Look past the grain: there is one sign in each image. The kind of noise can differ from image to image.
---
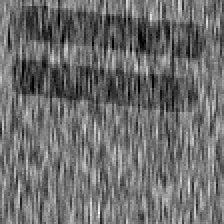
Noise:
streaked along the columns
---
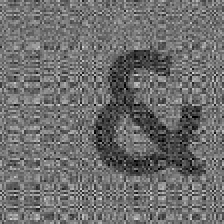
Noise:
low rank plus noise
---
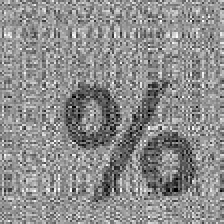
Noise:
low rank plus noise
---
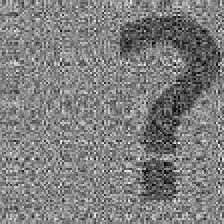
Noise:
low rank plus noise
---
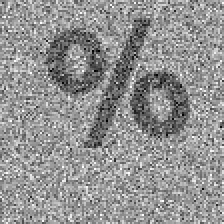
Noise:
independent entries
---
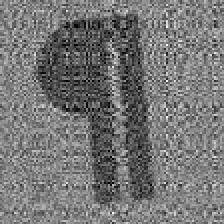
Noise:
low rank plus noise
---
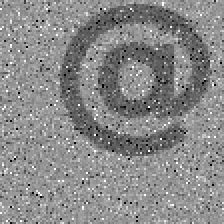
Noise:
heavy tails
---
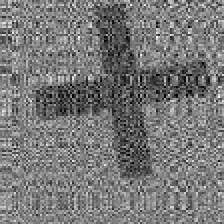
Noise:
low rank plus noise
